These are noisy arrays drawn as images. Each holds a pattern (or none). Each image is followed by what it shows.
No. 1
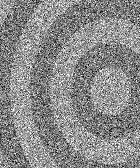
rings round one point
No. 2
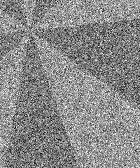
spokes from one point
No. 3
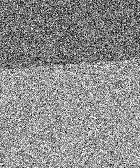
a sharp edge
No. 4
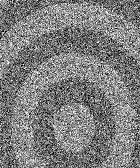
rings round one point
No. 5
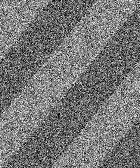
diagonal stripes
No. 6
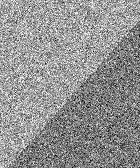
a sharp edge
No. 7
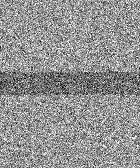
one horizontal stripe
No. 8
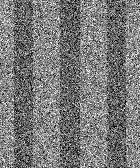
vertical stripes
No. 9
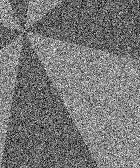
spokes from one point
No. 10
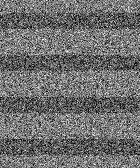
horizontal stripes
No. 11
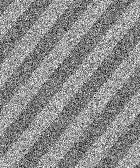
diagonal stripes
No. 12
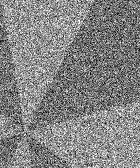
spokes from one point
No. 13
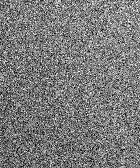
a smooth slope
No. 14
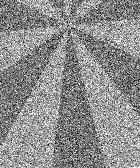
spokes from one point
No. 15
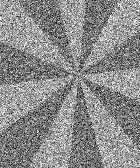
spokes from one point
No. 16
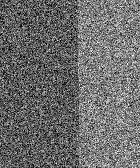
a sharp edge
